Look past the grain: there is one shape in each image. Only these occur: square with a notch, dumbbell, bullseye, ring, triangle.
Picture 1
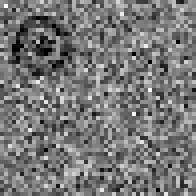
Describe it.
dark bullseye, top left
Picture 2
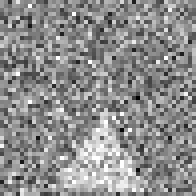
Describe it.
light triangle, bottom middle
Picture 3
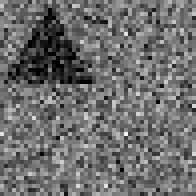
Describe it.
dark triangle, top left
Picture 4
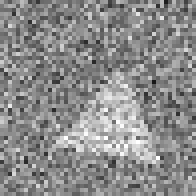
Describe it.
light triangle
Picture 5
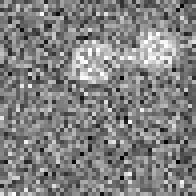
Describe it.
light dumbbell
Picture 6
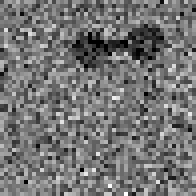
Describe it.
dark dumbbell
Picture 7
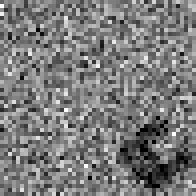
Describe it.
dark square with a notch, bottom right
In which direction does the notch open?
up and right
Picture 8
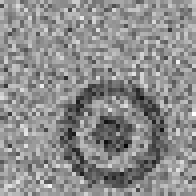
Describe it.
dark bullseye
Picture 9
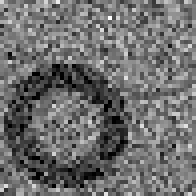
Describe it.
dark ring
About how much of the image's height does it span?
two thirds
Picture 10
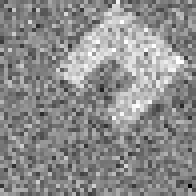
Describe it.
light square with a notch
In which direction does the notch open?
down and left
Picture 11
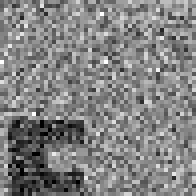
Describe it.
dark square with a notch, bottom left
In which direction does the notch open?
right
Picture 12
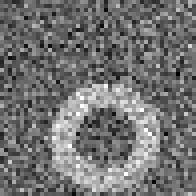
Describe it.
light ring
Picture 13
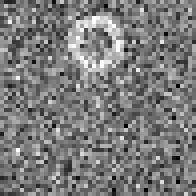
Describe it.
light ring, top middle
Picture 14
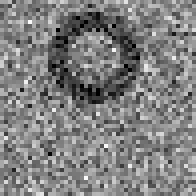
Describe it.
dark ring
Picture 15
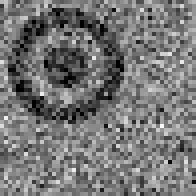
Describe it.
dark bullseye
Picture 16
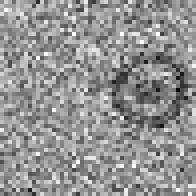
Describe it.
dark bullseye, middle right
